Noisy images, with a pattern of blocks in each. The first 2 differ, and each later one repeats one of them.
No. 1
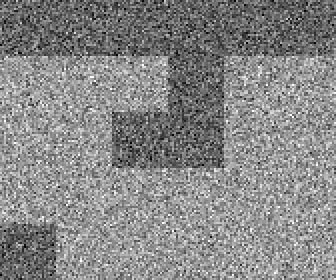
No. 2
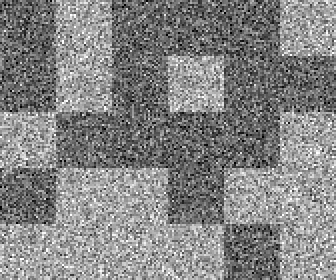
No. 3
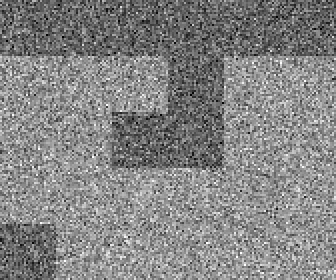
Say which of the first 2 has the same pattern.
1
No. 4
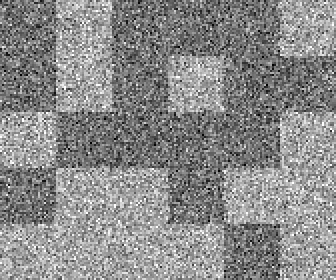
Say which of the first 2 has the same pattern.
2
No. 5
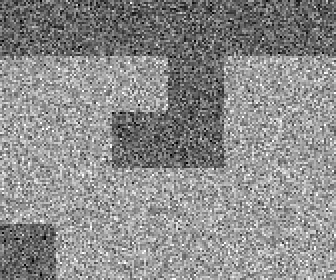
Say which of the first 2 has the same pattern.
1
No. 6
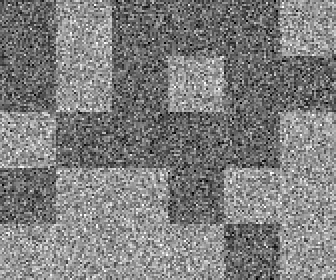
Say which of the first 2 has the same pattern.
2
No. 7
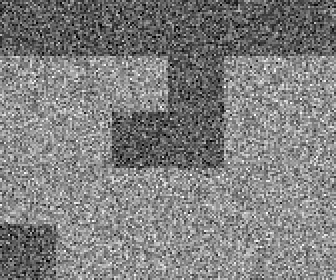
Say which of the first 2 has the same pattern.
1
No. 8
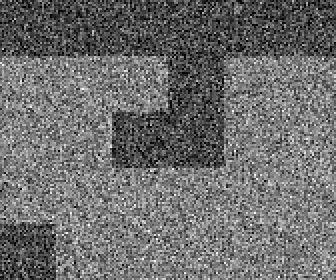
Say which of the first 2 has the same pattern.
1
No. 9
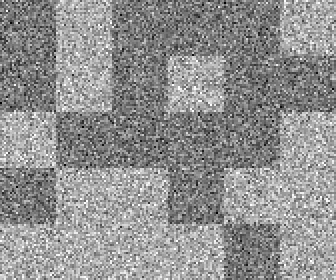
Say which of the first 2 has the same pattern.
2
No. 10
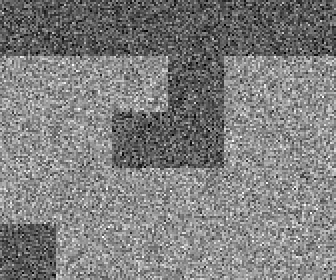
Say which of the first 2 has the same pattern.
1
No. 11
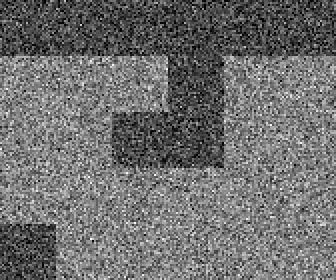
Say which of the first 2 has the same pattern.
1
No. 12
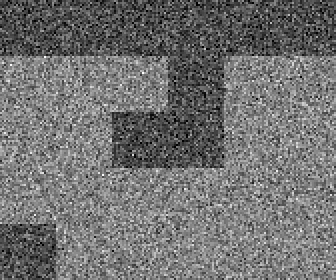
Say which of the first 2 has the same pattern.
1
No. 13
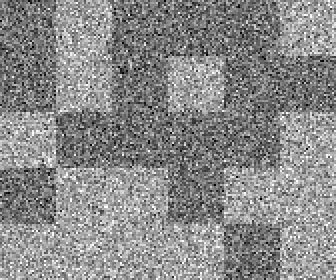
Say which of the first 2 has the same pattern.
2
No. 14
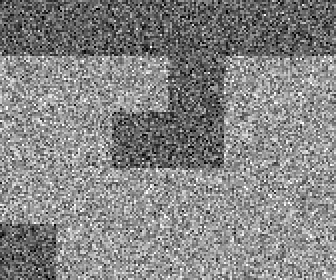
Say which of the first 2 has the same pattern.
1
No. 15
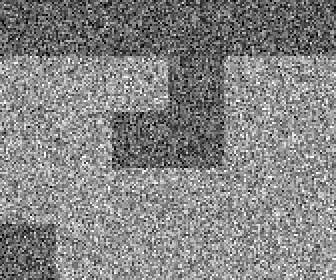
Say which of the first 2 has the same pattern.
1
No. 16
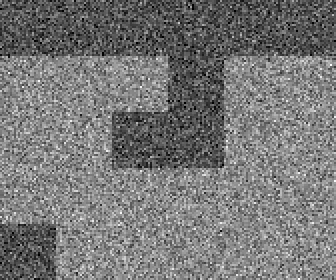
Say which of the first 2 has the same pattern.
1
